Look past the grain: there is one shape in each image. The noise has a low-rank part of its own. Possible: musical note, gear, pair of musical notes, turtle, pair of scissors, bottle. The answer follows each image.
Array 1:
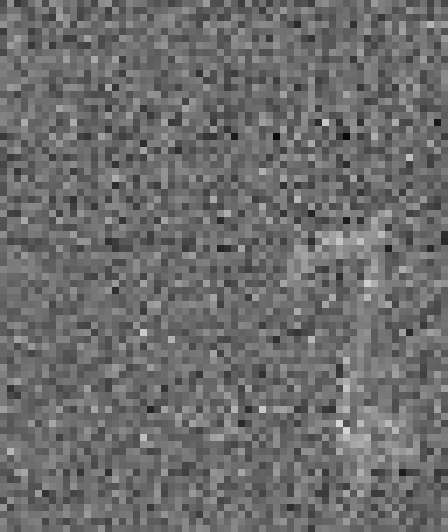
light musical note
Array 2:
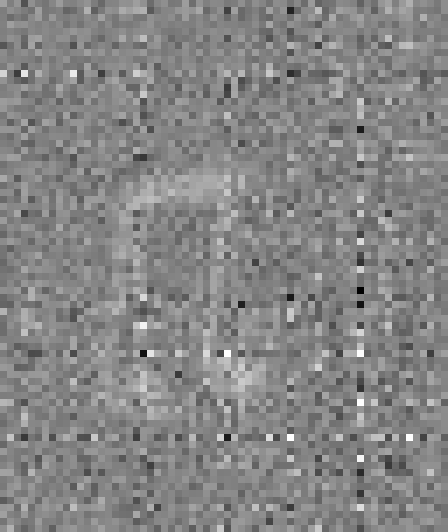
light pair of musical notes
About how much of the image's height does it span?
half
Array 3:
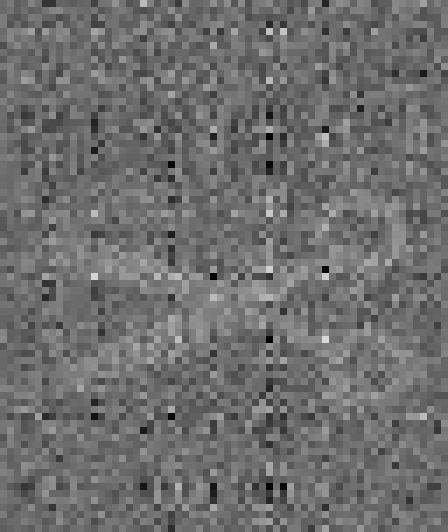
light pair of scissors
